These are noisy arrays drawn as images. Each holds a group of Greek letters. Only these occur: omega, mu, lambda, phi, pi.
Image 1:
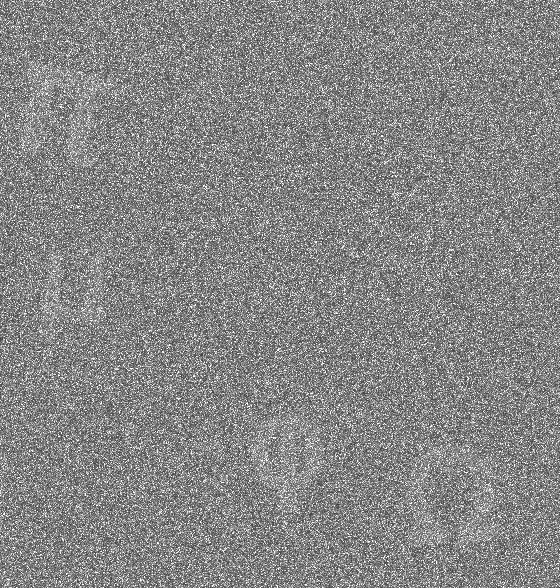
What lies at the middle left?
mu
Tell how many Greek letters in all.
4
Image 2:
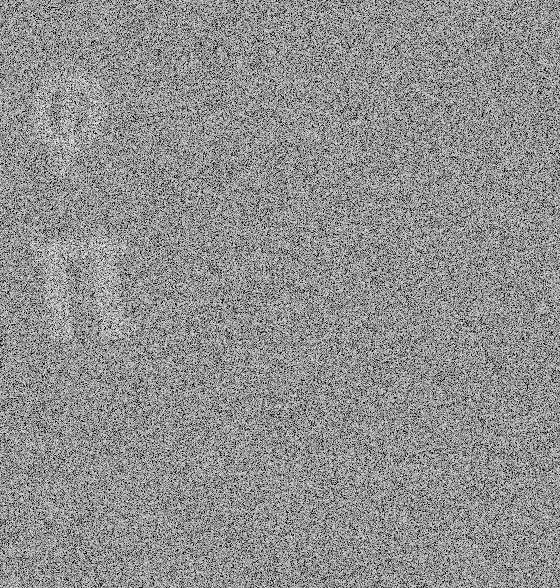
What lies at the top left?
phi
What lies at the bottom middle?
nothing
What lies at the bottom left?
nothing
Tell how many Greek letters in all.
2
